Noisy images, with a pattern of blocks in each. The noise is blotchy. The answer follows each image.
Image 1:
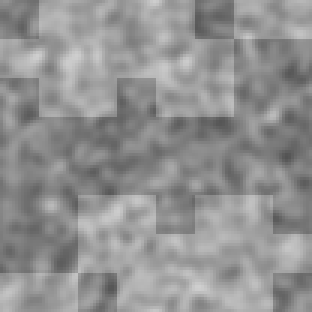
the same after a half turn
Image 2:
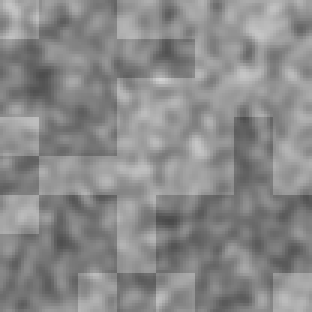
mirrored about the diagonal from the bottom left
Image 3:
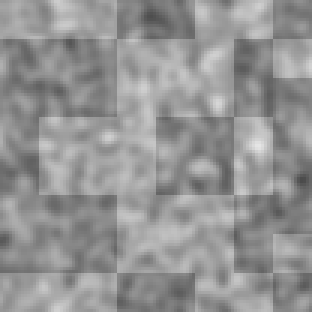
top and bottom mirror each other
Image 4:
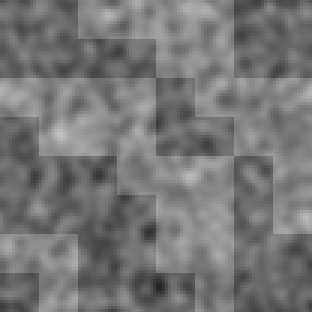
mirrored about the diagonal from the bottom left
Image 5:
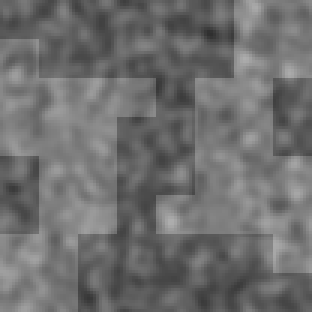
the same after a half turn
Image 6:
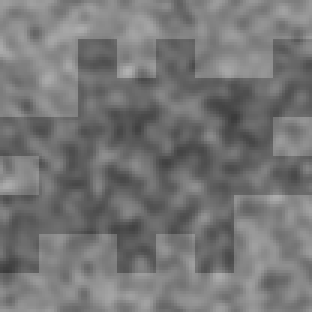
the same after a half turn
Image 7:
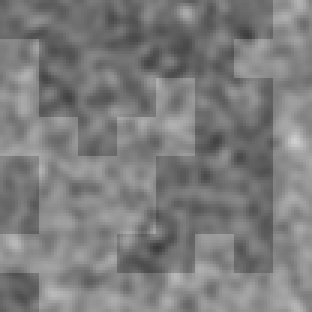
no symmetry
